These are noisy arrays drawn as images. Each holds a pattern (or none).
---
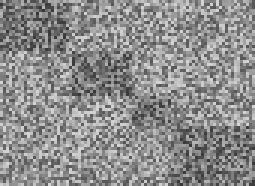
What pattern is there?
blocks along the diagonal
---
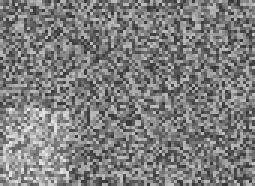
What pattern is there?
one block
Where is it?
bottom left
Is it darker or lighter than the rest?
lighter
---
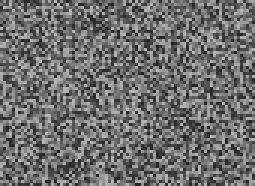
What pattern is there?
only noise
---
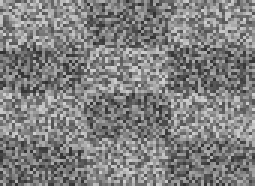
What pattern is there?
a checkerboard
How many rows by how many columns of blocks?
4 by 3
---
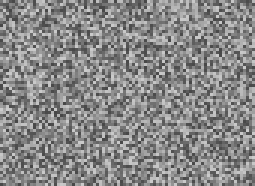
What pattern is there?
only noise
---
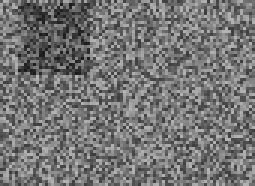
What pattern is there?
one block
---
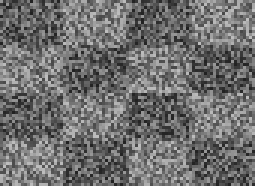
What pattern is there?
a checkerboard
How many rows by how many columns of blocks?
4 by 4
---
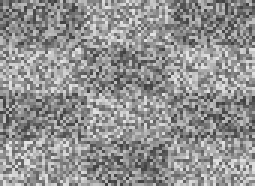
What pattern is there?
a checkerboard
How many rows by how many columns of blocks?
4 by 3
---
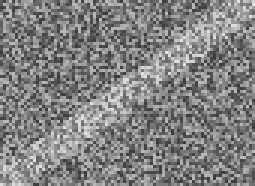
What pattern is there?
a diagonal band
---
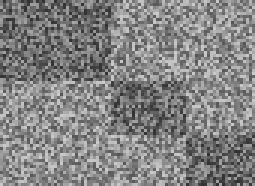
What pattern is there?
blocks along the diagonal
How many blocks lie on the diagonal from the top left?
3
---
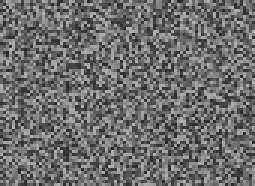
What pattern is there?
only noise
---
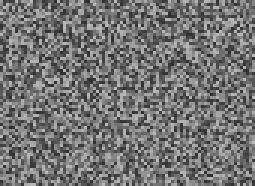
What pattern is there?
only noise
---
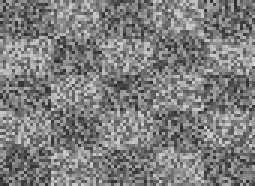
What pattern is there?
a checkerboard
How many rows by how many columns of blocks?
5 by 5
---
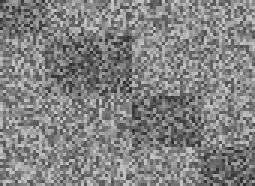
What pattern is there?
blocks along the diagonal
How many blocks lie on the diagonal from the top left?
4
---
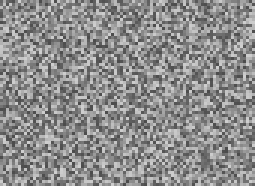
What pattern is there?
only noise
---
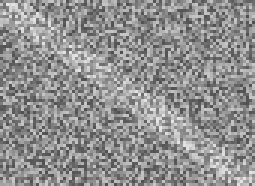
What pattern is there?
a diagonal band
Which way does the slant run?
top left to bottom right
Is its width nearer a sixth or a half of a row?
a sixth
